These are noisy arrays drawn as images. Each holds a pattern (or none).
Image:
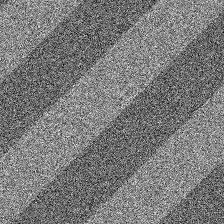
diagonal stripes
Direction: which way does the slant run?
bottom left to top right
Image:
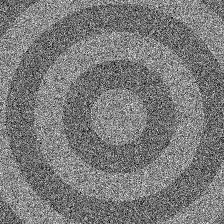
rings round one point
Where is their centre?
centre
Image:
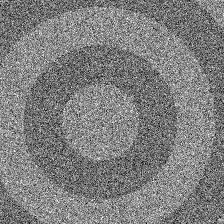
rings round one point
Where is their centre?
centre
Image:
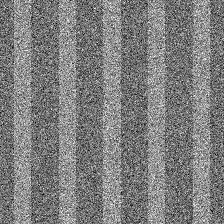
vertical stripes
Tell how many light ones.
5
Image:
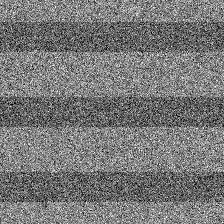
horizontal stripes
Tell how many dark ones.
3
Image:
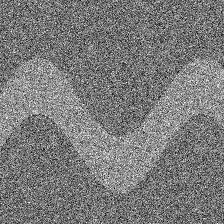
a wavy band
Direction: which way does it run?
left to right
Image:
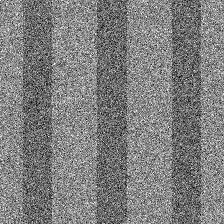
vertical stripes
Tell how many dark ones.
3
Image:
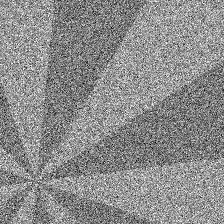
spokes from one point
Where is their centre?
bottom left
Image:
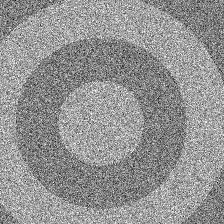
rings round one point
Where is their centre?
centre
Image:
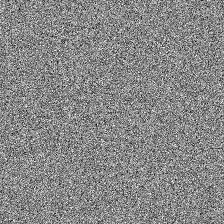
only noise
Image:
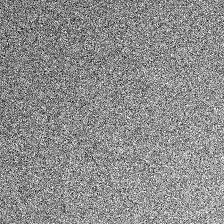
a smooth slope
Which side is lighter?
bottom right
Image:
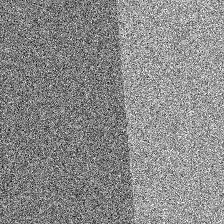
a sharp edge
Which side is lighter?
right
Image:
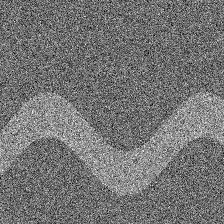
a wavy band
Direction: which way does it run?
left to right
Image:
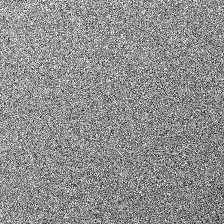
a smooth slope
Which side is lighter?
top left
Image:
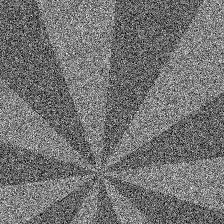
spokes from one point
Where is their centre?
bottom middle
